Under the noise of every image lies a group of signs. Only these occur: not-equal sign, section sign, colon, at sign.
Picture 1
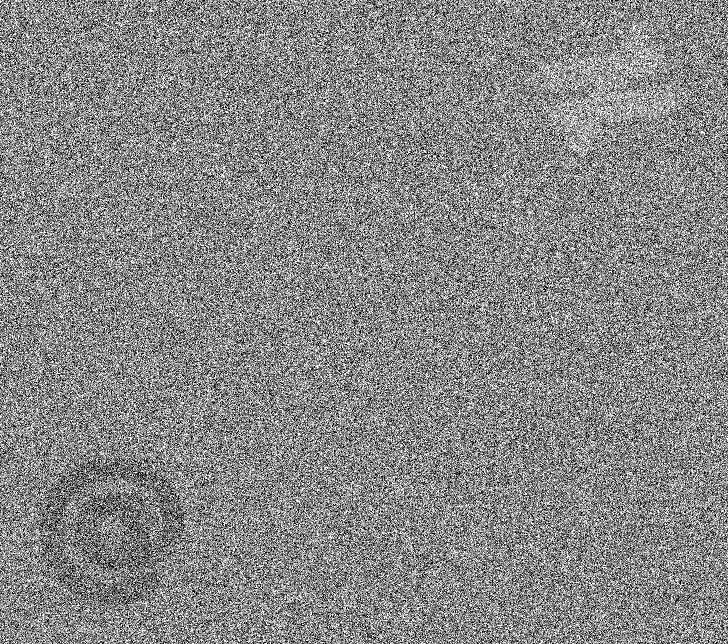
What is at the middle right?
nothing
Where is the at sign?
bottom left
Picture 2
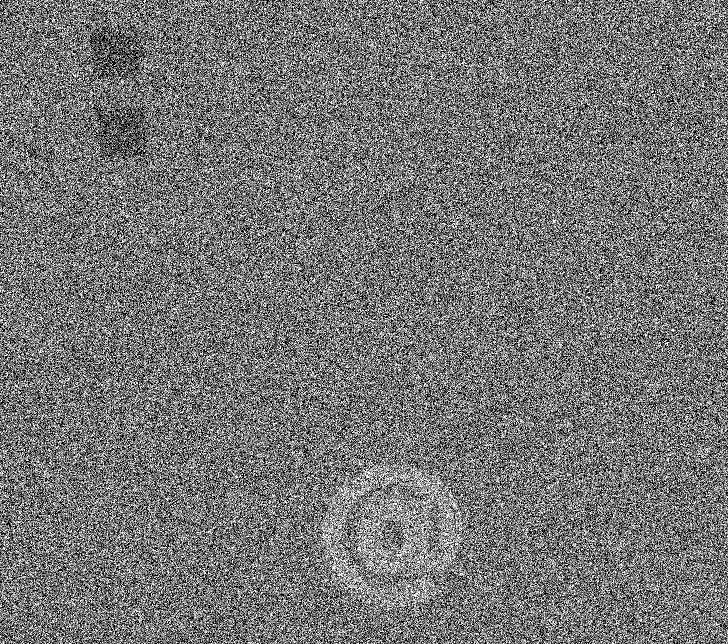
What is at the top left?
colon
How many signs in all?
2
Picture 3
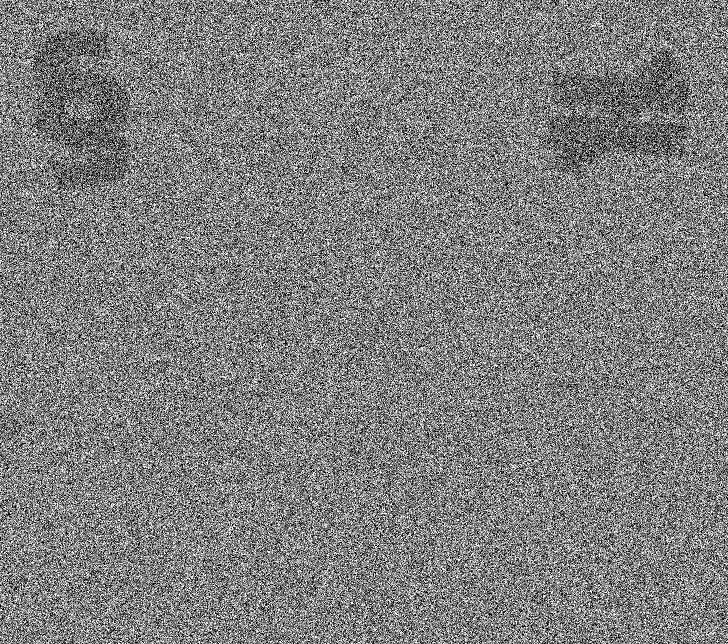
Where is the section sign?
top left
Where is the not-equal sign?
top right
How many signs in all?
2
